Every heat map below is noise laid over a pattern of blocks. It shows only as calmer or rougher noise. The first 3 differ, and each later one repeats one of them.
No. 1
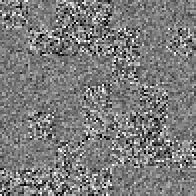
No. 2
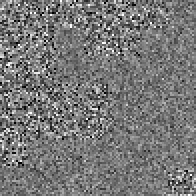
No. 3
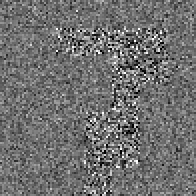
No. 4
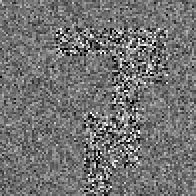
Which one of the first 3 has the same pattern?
3
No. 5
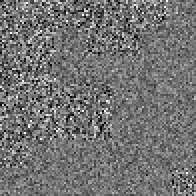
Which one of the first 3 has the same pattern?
2
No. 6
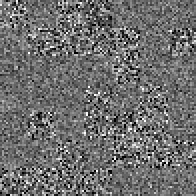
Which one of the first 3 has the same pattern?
1
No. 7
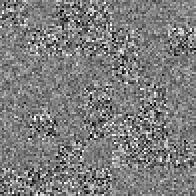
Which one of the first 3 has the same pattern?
1
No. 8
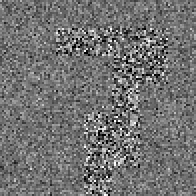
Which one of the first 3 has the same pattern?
3
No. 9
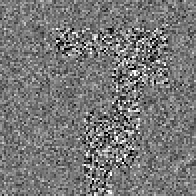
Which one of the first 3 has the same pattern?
3
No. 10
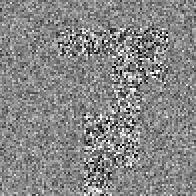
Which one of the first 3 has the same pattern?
3
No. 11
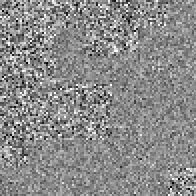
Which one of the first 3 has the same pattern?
2
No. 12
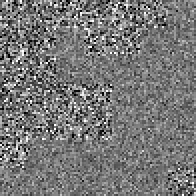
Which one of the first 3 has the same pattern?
2
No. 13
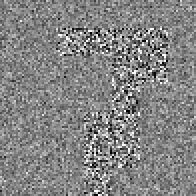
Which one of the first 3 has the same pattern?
3
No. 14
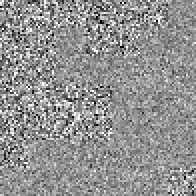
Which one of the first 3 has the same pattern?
2
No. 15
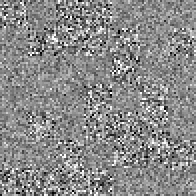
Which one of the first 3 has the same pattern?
1
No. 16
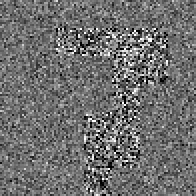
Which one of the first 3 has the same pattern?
3
